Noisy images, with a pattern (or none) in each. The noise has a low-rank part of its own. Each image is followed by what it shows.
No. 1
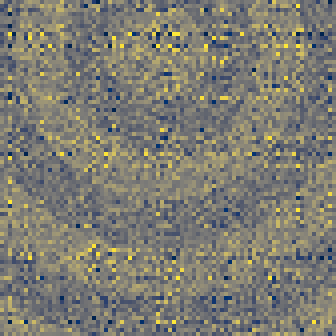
rings round one point
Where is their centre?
top middle
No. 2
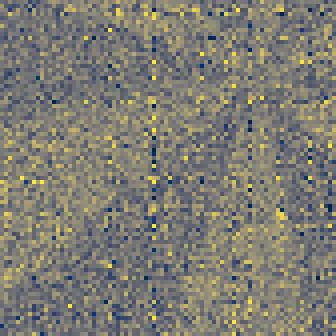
spokes from one point
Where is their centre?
top right
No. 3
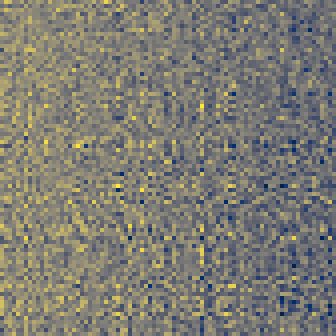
a smooth slope
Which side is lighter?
left
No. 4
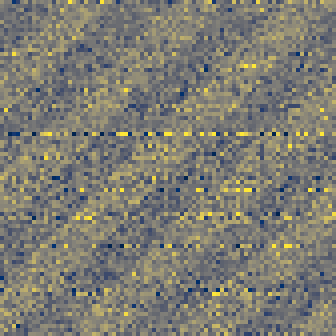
diagonal stripes
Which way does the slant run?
bottom left to top right
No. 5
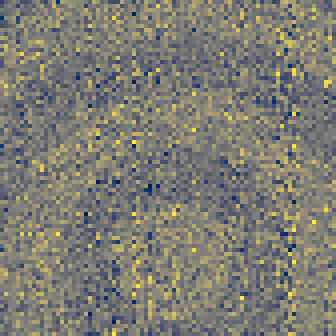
rings round one point
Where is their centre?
bottom middle
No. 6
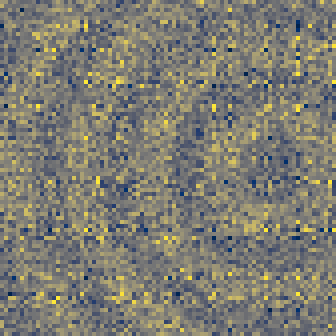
rings round one point
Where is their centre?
middle right
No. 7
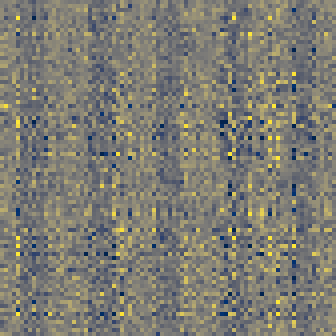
vertical stripes
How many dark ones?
5
